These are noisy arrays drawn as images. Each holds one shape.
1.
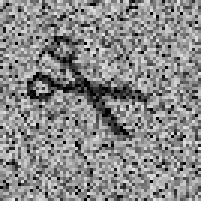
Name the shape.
pair of scissors
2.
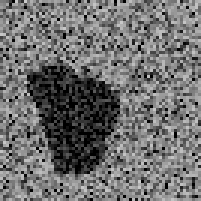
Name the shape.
cloud
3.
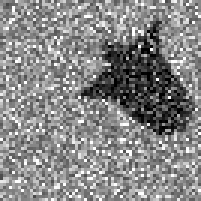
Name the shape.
bell
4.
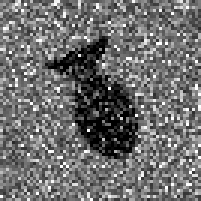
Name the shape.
fish
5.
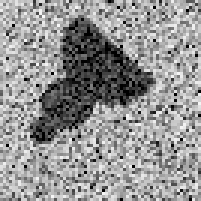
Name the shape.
chess pawn
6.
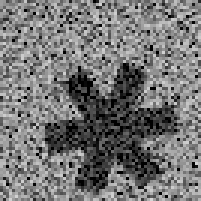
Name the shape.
asterisk
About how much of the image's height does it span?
two thirds
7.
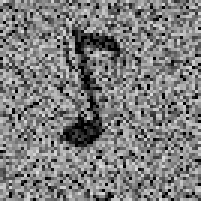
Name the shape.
musical note
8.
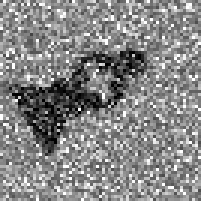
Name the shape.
chess bishop
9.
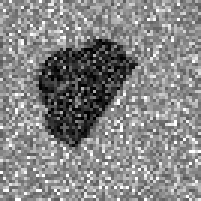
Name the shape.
cloud
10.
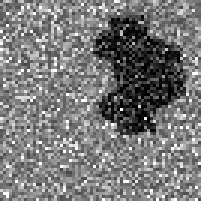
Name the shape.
car
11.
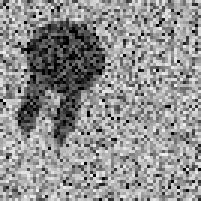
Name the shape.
rabbit's head
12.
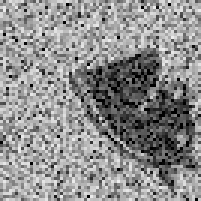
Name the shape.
chess knight
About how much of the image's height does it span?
two thirds
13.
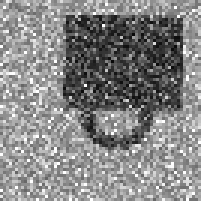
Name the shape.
cup
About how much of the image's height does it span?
two thirds
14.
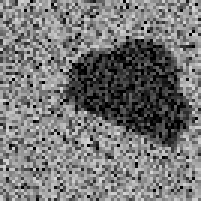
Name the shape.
cloud
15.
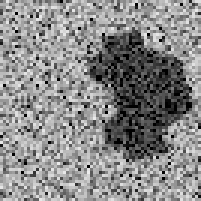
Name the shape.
car
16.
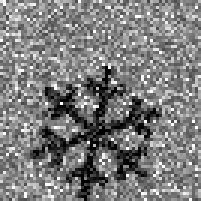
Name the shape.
snowflake
